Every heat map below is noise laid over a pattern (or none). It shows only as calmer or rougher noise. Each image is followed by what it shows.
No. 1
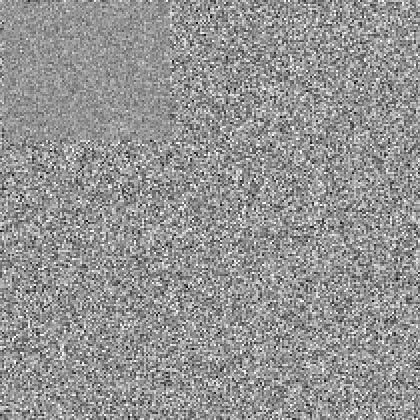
one block
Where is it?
top left
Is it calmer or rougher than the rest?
calmer
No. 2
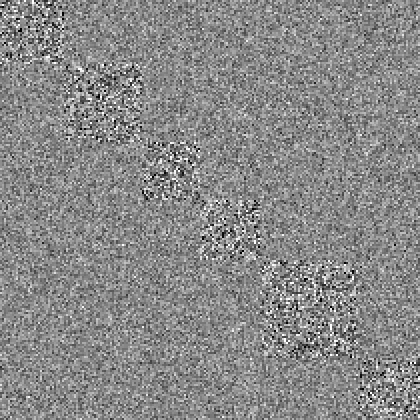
blocks along the diagonal
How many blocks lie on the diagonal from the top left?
6
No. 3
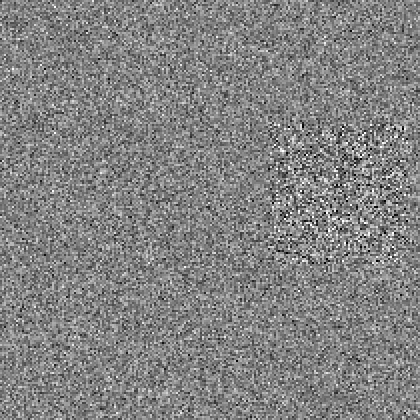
one block
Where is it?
middle right
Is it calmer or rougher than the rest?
rougher
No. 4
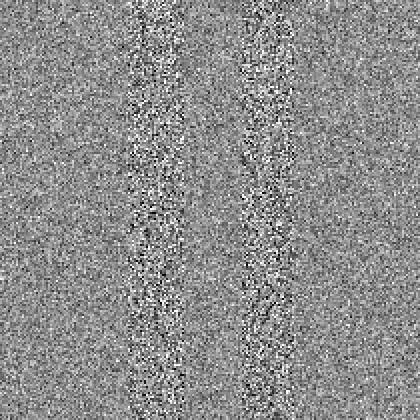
bands of columns
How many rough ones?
2
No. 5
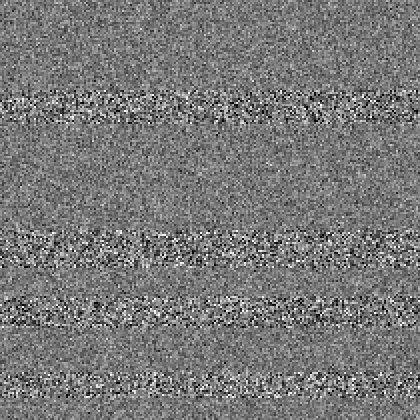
bands of rows
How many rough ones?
4
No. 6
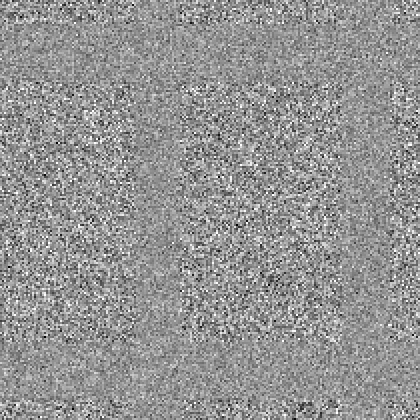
bands of rows crossing bands of columns
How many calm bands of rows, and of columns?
2 and 2
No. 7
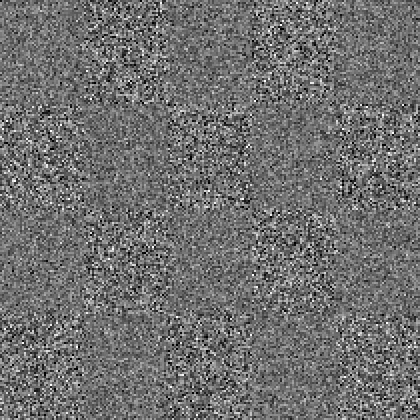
a checkerboard
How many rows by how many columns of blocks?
4 by 5
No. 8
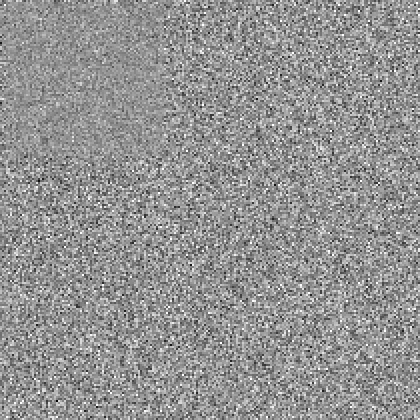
one block
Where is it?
top left
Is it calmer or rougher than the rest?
calmer
